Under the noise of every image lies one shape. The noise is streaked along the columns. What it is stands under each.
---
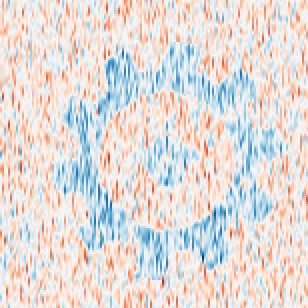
blue gear
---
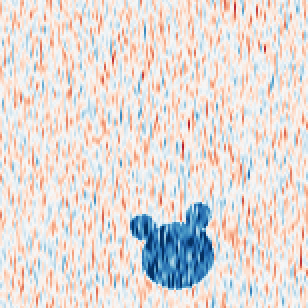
blue bear's head, bottom middle
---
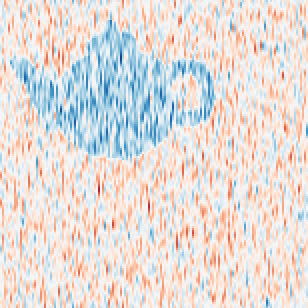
blue teapot
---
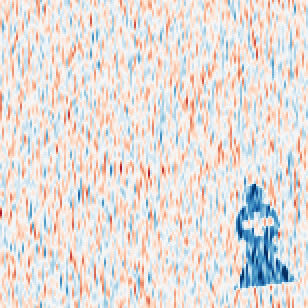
blue chess bishop, bottom right
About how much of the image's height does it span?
a third
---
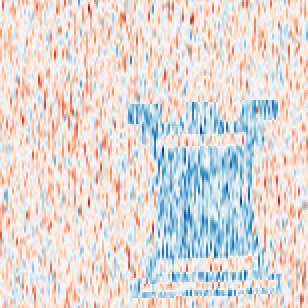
blue chess rook
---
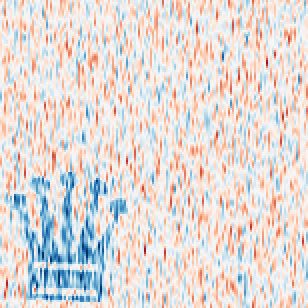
blue chess queen, bottom left
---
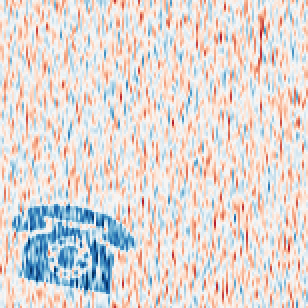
blue telephone, bottom left
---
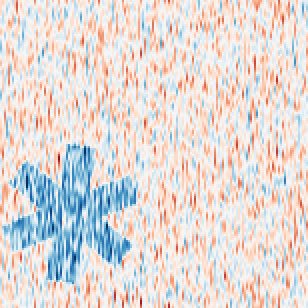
blue asterisk
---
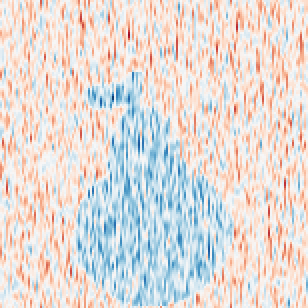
blue pear
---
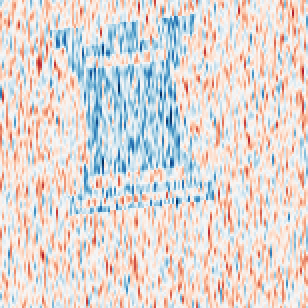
blue chess rook
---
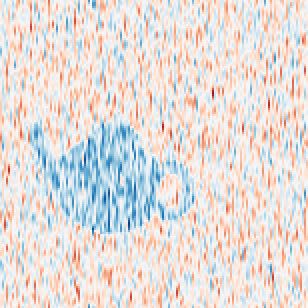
blue teapot
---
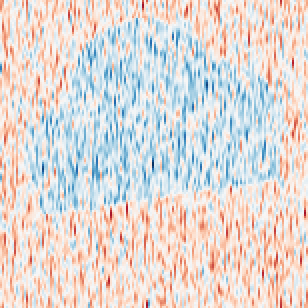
blue cloud
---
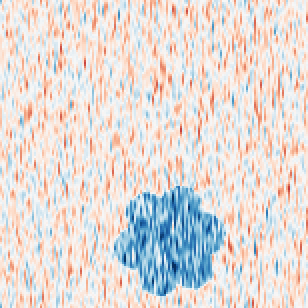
blue flower, bottom middle
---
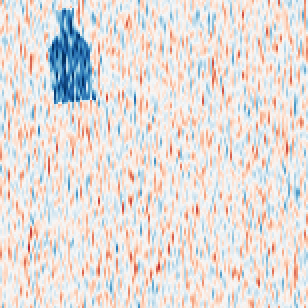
blue bottle, top left
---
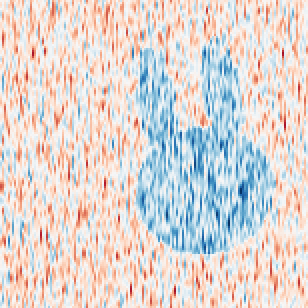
blue rabbit's head
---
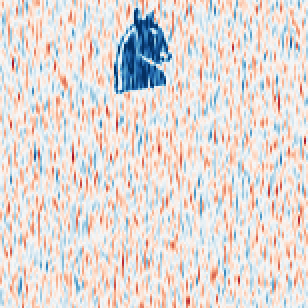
blue chess knight, top middle
